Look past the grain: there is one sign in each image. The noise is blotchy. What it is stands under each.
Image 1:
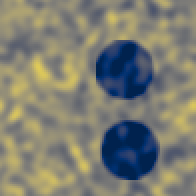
colon
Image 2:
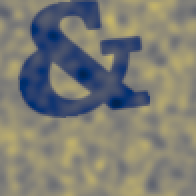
ampersand
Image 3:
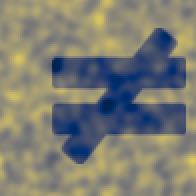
not-equal sign
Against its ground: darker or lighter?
darker
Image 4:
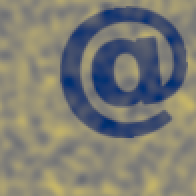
at sign
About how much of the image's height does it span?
two thirds
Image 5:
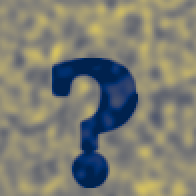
question mark
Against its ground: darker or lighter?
darker
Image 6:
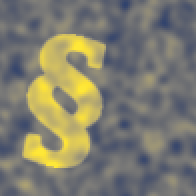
section sign
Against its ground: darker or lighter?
lighter
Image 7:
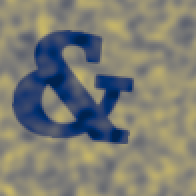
ampersand
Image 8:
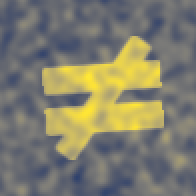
not-equal sign
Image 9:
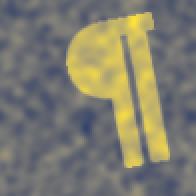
pilcrow
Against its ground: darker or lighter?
lighter
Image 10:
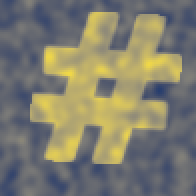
hash sign
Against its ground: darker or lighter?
lighter
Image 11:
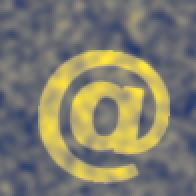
at sign
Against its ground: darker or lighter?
lighter
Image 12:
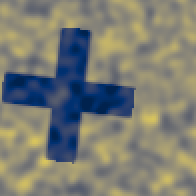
plus sign
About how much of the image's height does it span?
two thirds
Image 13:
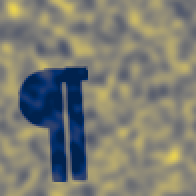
pilcrow
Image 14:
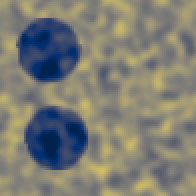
colon
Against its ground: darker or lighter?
darker
